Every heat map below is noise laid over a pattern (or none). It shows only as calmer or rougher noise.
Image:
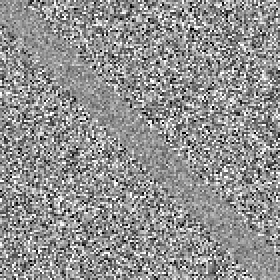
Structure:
a diagonal band
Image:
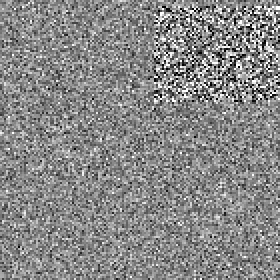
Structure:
one block
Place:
top right
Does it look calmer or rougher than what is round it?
rougher
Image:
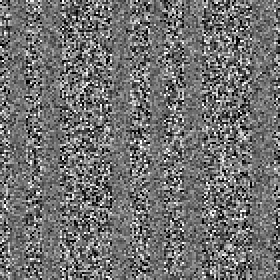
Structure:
bands of columns
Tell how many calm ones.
6
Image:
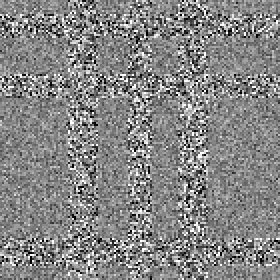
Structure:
bands of rows crossing bands of columns
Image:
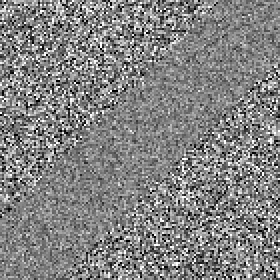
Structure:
a diagonal band
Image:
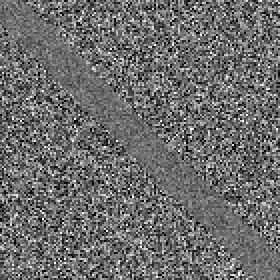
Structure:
a diagonal band
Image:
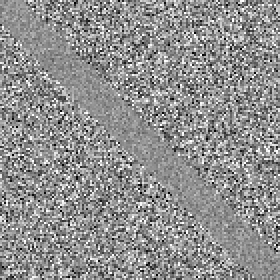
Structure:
a diagonal band
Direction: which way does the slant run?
top left to bottom right
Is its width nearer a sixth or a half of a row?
a sixth
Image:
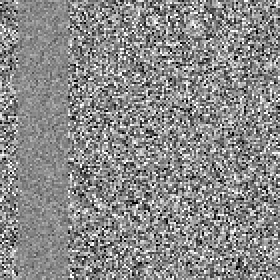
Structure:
one band of columns
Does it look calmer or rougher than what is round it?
calmer
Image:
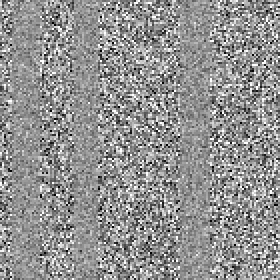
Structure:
bands of columns
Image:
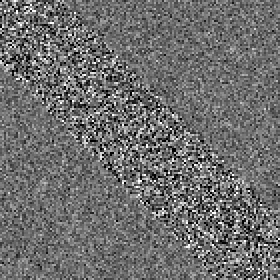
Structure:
a diagonal band
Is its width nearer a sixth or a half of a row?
a half
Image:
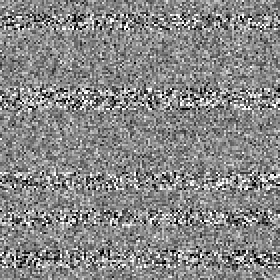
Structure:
bands of rows
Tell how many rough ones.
5
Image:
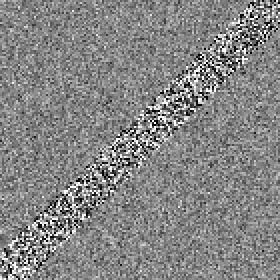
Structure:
a diagonal band
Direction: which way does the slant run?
bottom left to top right
